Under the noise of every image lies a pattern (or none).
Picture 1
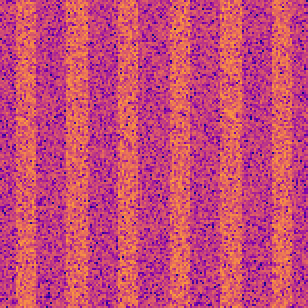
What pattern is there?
vertical stripes
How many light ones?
6
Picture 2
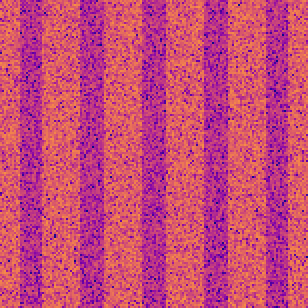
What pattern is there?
vertical stripes
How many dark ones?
5
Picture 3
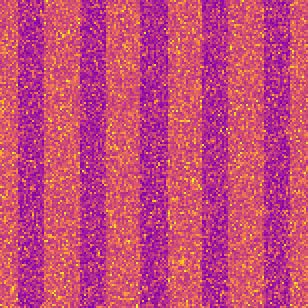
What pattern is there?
vertical stripes
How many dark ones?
5
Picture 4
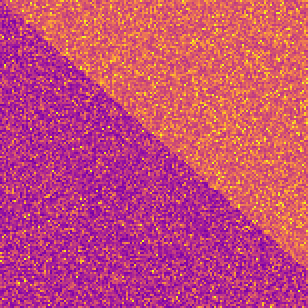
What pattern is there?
a sharp edge
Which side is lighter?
top right
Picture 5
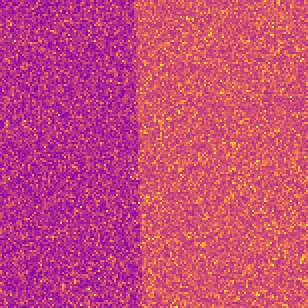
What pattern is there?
a sharp edge
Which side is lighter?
right
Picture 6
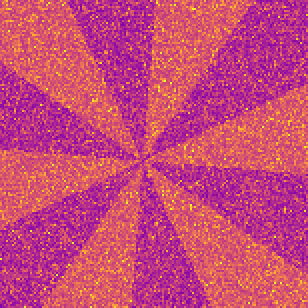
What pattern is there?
spokes from one point
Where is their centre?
centre
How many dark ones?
6
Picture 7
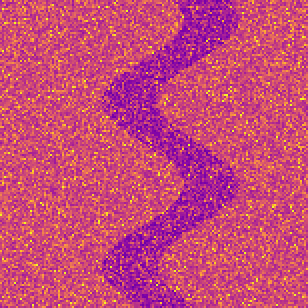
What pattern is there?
a wavy band
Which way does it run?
top to bottom
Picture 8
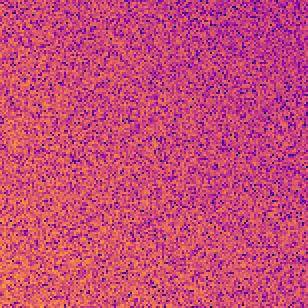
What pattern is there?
a smooth slope
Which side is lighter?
bottom left
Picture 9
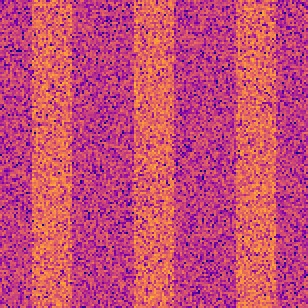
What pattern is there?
vertical stripes
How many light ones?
3
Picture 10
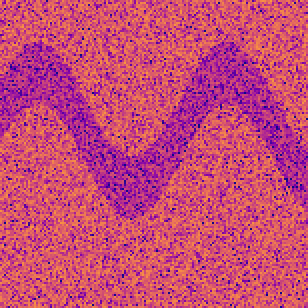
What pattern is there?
a wavy band
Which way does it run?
left to right
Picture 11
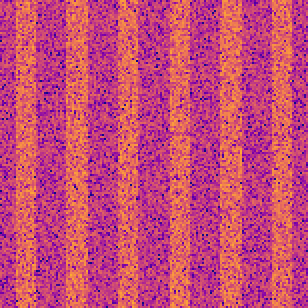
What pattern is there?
vertical stripes
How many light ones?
6
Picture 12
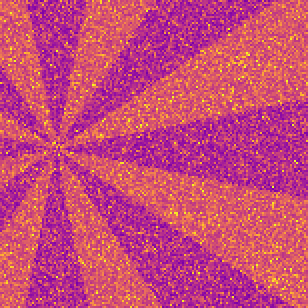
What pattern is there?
spokes from one point
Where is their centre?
middle left
